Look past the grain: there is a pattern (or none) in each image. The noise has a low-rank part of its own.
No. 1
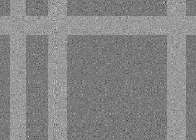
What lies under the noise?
bands of rows crossing bands of columns
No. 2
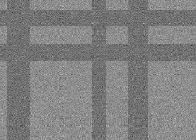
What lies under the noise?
bands of rows crossing bands of columns
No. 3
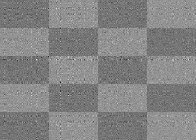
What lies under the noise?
a checkerboard
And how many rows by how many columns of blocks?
5 by 4
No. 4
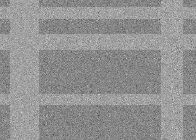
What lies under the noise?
bands of rows crossing bands of columns
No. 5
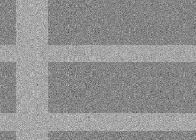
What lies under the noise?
bands of rows crossing bands of columns
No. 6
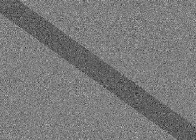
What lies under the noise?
a diagonal band
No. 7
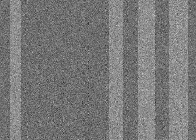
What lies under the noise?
bands of columns
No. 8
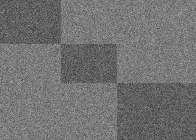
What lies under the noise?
blocks along the diagonal
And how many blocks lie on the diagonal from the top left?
3
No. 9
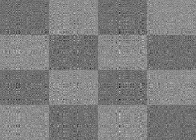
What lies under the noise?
a checkerboard
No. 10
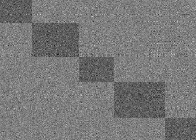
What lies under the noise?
blocks along the diagonal
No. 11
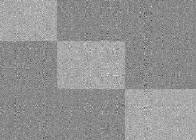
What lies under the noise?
blocks along the diagonal
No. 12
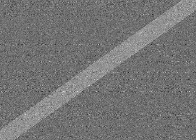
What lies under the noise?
a diagonal band
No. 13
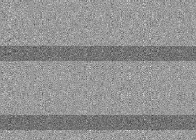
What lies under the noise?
bands of rows
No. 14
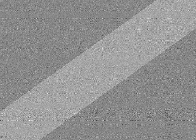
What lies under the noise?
a diagonal band
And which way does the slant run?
bottom left to top right
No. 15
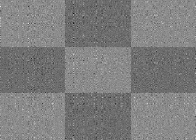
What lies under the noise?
a checkerboard
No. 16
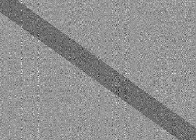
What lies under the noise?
a diagonal band
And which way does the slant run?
top left to bottom right
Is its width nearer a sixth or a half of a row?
a sixth
